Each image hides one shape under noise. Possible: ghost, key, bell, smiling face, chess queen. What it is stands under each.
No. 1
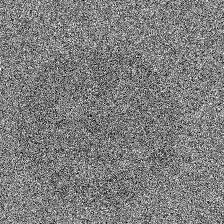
smiling face
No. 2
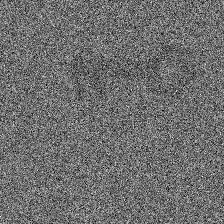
key
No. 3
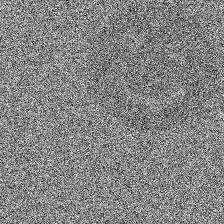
smiling face
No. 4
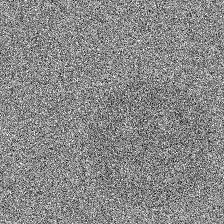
smiling face
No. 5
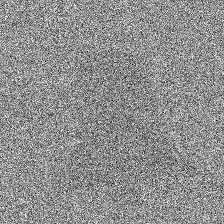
bell
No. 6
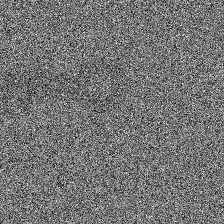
key
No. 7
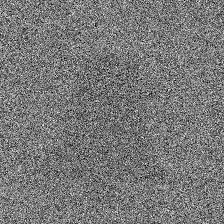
bell
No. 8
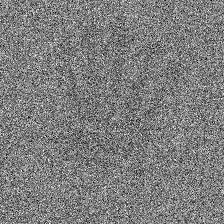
chess queen
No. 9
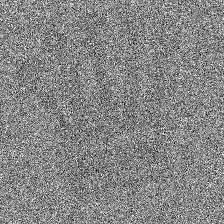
chess queen
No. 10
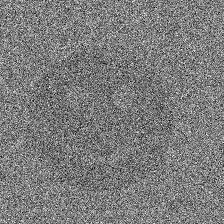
smiling face
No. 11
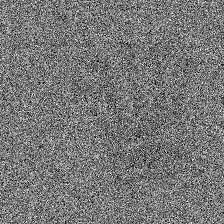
chess queen
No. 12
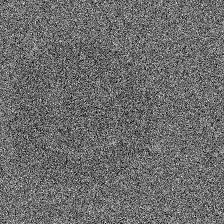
smiling face
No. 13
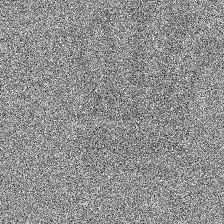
chess queen
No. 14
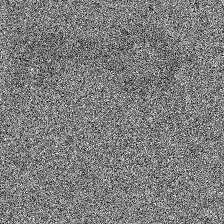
key
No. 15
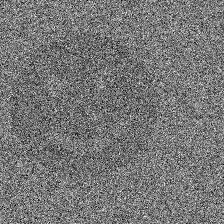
smiling face
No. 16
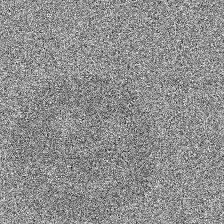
smiling face
